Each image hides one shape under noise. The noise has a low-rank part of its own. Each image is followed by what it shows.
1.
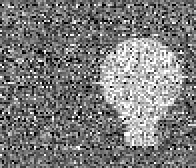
light bulb
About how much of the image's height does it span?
two thirds
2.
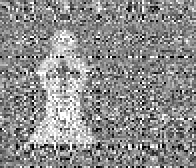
chess bishop
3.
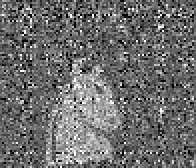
chess knight
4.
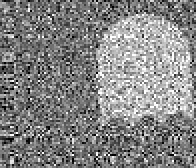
ghost
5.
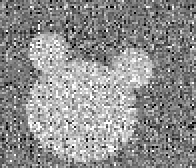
bear's head
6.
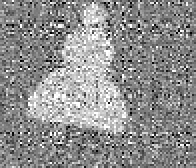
chess pawn
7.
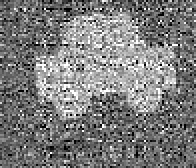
car
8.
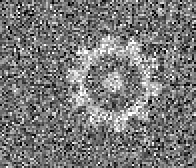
gear
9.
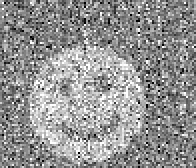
smiling face
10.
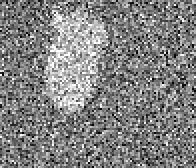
footprint
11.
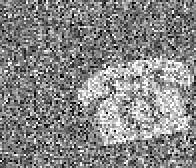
telephone
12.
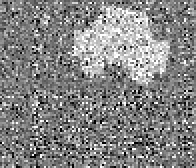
car
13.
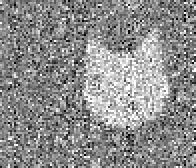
cat's head
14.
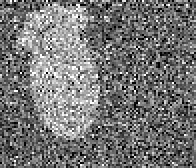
footprint
